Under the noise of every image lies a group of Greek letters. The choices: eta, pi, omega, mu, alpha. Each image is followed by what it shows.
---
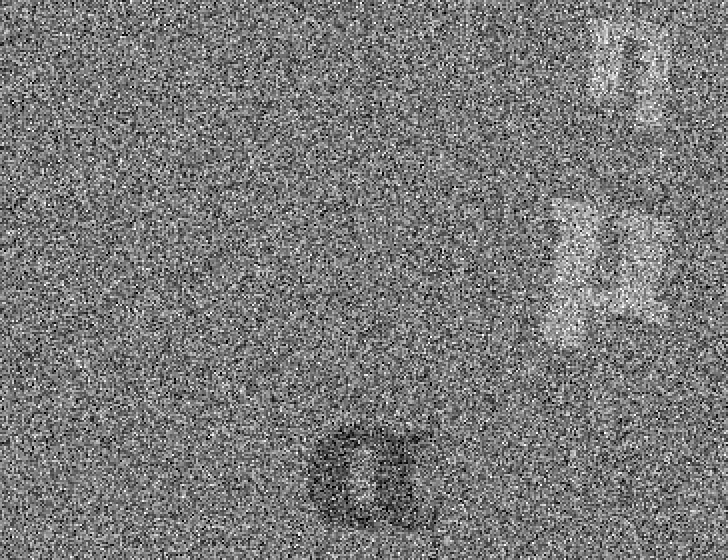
top right: light eta; middle right: light mu; bottom middle: dark alpha
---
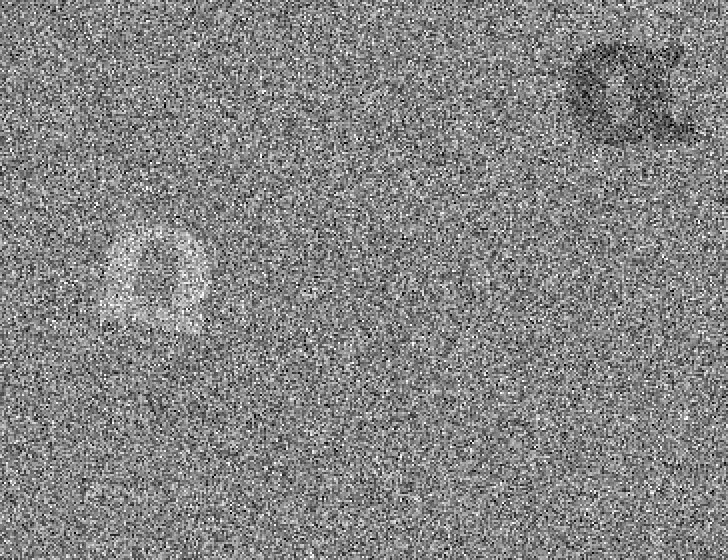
top right: dark alpha; middle left: light omega
